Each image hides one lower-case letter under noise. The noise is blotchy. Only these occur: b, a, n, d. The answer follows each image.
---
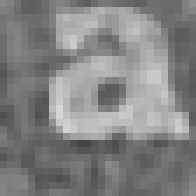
a
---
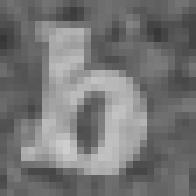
b
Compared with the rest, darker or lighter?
lighter
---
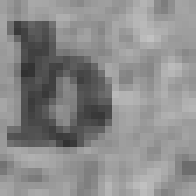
b
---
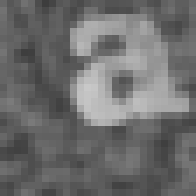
a
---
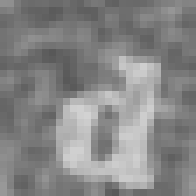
d
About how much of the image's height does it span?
two thirds
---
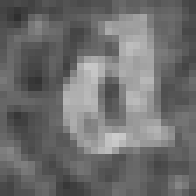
d
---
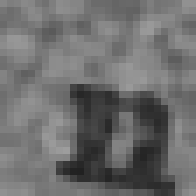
n
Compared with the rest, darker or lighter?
darker
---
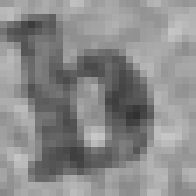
b
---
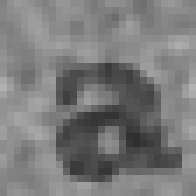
a
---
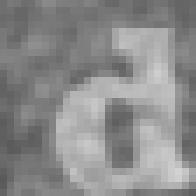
d
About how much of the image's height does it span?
nearly all
